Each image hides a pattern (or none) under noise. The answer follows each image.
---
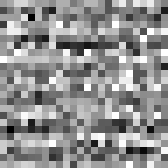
horizontal stripes
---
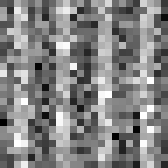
vertical stripes
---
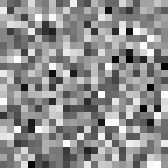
only noise
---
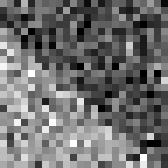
a sharp edge
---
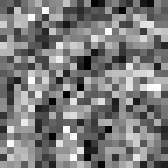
rings round one point
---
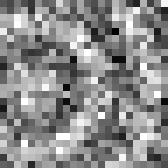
rings round one point
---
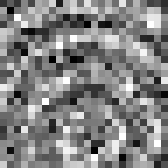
rings round one point
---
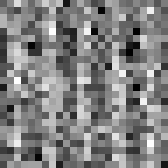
vertical stripes
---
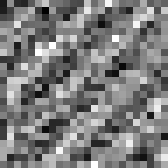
diagonal stripes
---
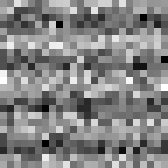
horizontal stripes
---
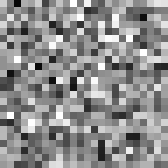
only noise
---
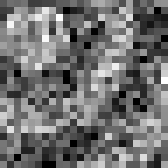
rings round one point
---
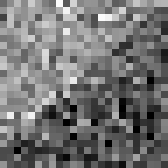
a sharp edge
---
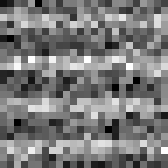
horizontal stripes
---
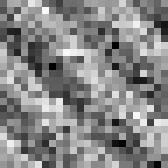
diagonal stripes
